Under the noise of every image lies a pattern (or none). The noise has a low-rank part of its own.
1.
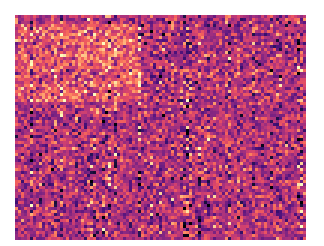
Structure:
one block
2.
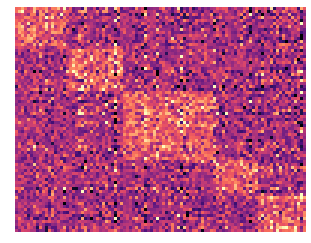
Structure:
blocks along the diagonal
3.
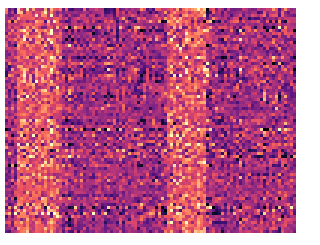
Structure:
bands of columns
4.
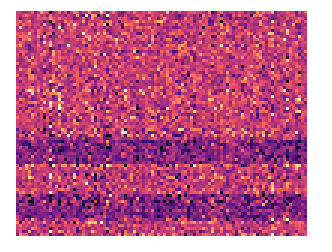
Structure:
bands of rows
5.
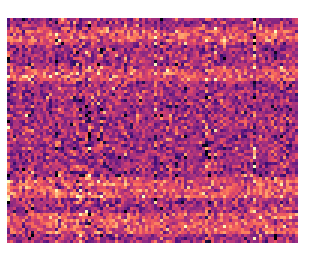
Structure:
bands of rows
